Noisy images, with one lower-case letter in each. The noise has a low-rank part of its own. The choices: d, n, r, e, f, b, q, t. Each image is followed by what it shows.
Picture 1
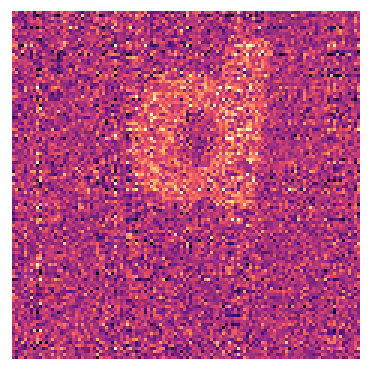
d
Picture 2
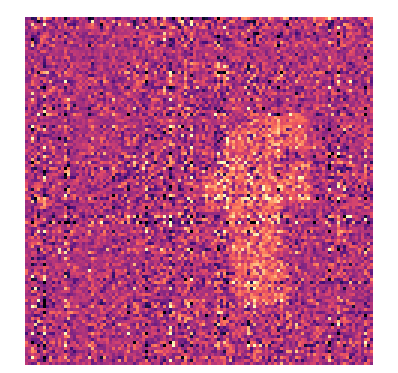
f
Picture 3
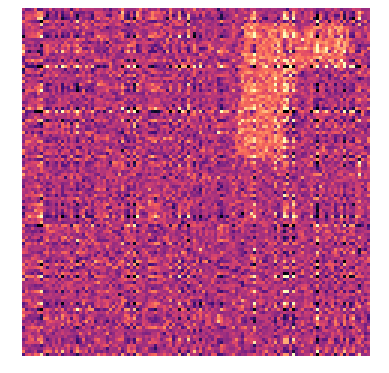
r
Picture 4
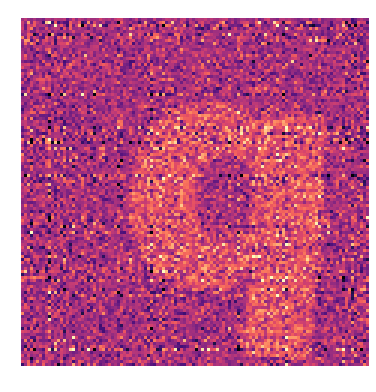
q
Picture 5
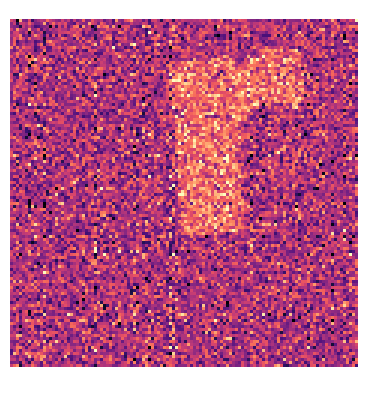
r
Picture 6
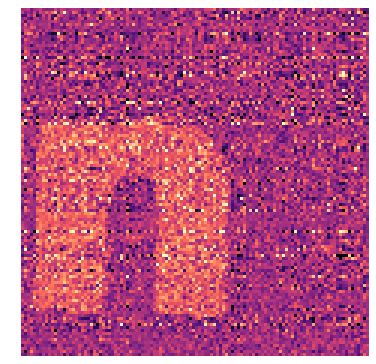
n
